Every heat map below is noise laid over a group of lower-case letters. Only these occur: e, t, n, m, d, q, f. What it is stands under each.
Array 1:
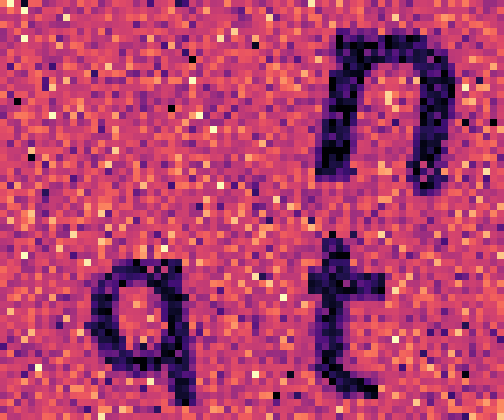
top right: dark n; bottom left: dark q; bottom right: dark t
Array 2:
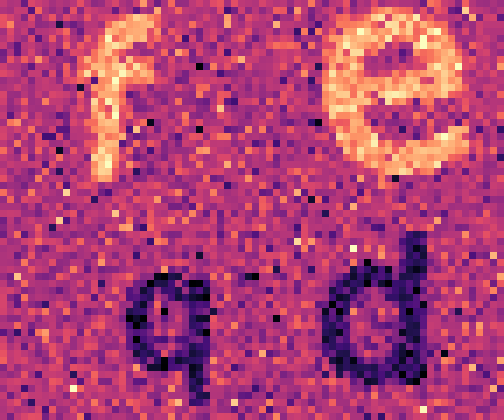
top left: light f; top right: light e; bottom left: dark q; bottom right: dark d
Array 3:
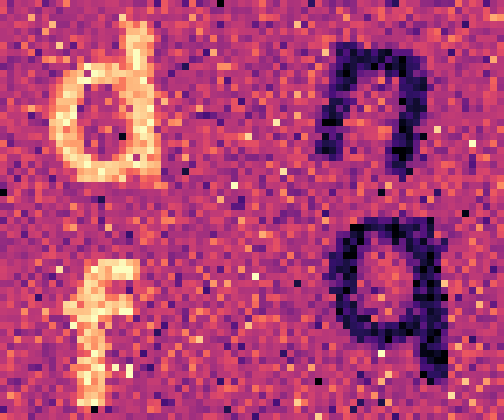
top left: light d; top right: dark n; bottom left: light f; bottom right: dark q
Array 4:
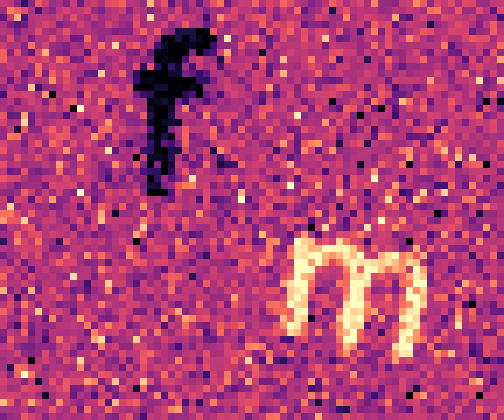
top left: dark f; bottom right: light m
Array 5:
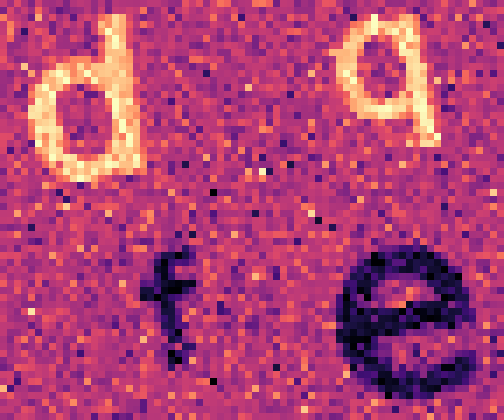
top left: light d; top right: light q; bottom left: dark f; bottom right: dark e
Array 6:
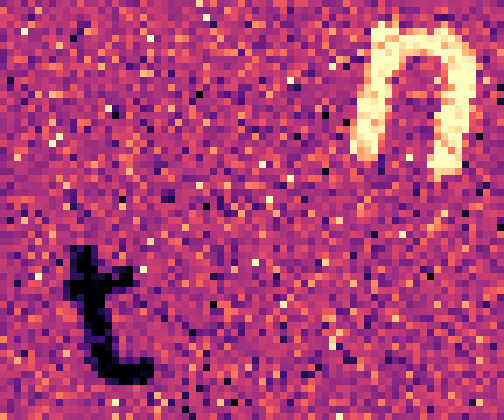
top right: light n; bottom left: dark t
